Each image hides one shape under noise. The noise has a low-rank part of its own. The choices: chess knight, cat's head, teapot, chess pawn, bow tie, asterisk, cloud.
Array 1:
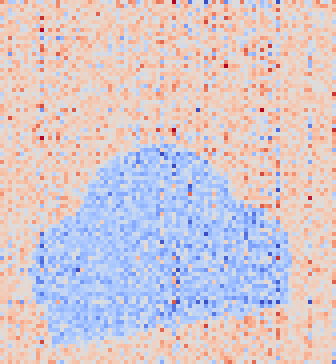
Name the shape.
cloud
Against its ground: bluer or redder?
bluer
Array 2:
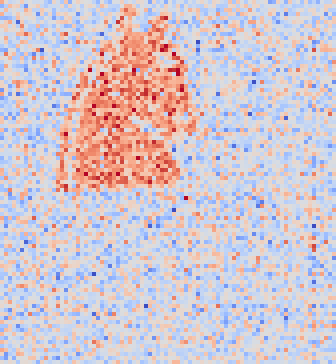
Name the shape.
chess knight
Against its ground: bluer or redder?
redder
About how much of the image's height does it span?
half
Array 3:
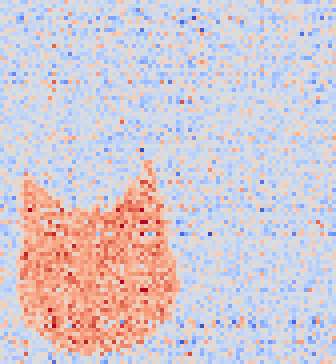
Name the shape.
cat's head
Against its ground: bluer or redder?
redder
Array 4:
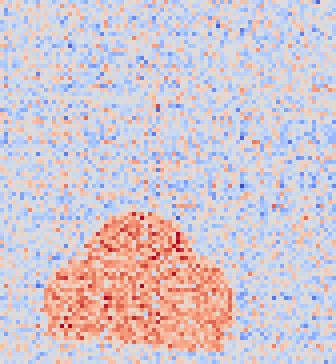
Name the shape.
cloud
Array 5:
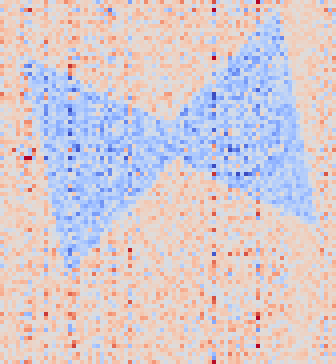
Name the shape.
bow tie
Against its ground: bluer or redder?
bluer
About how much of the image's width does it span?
nearly all
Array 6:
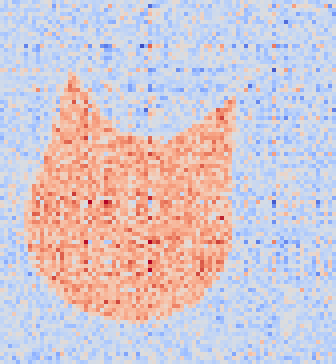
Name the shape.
cat's head
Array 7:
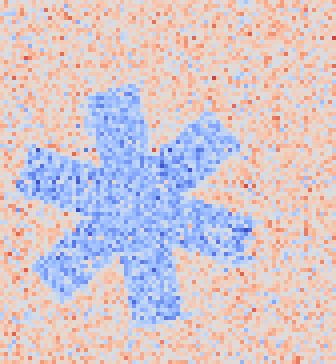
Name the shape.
asterisk
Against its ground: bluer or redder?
bluer
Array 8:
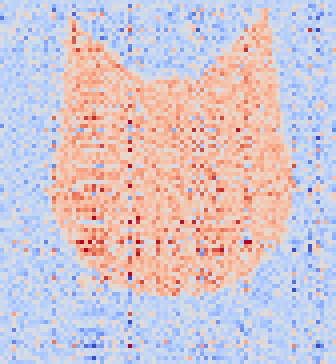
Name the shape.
cat's head
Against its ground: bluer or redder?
redder
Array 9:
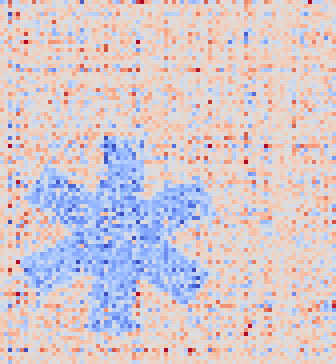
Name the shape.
asterisk
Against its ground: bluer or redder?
bluer
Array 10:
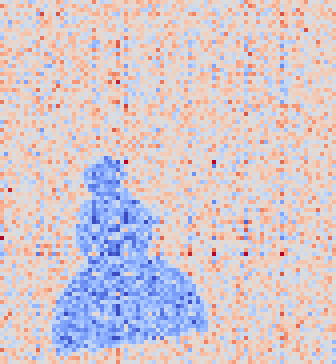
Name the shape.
chess pawn
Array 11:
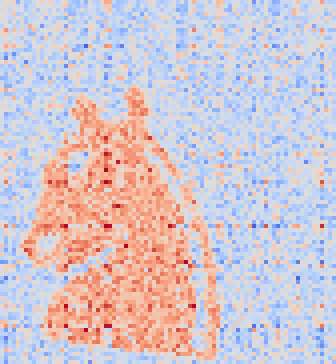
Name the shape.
chess knight
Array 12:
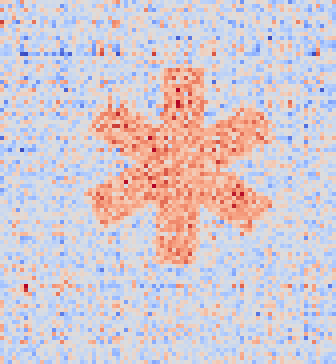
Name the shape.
asterisk
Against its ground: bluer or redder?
redder
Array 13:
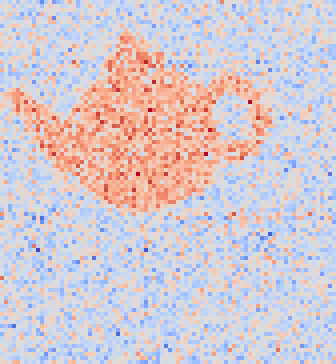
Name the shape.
teapot
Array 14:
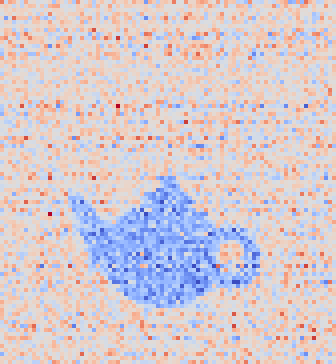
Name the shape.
teapot
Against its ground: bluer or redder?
bluer
